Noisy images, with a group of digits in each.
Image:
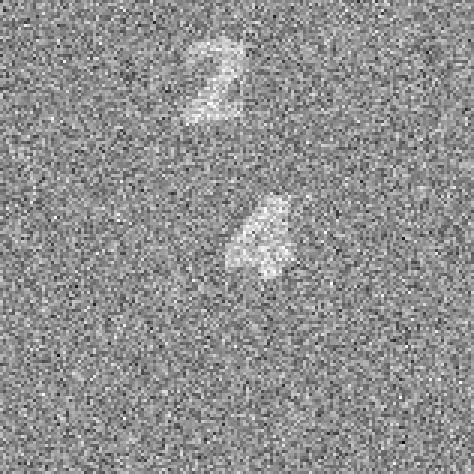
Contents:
top middle: 2; centre: 4
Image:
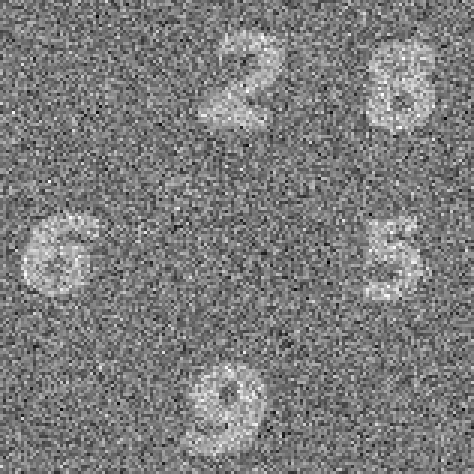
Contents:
top middle: 2; top right: 8; middle left: 6; middle right: 5; bottom middle: 9
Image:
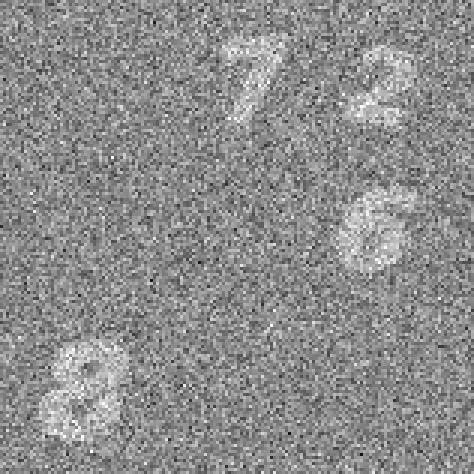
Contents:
top middle: 7; top right: 2; middle right: 6; bottom left: 8
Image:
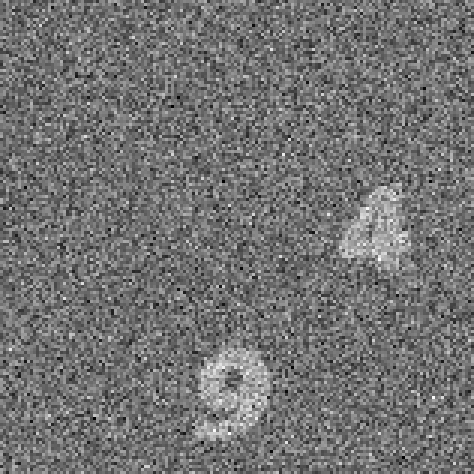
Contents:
middle right: 4; bottom middle: 9
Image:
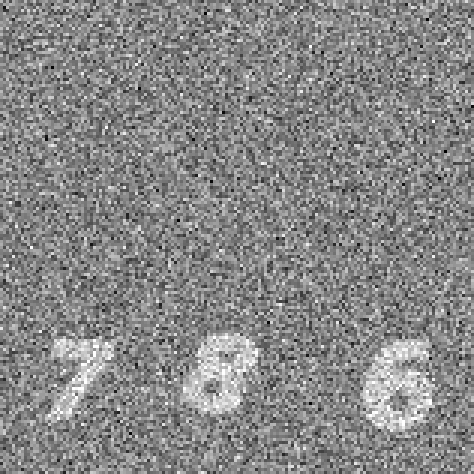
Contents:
bottom left: 7; bottom middle: 8; bottom right: 6
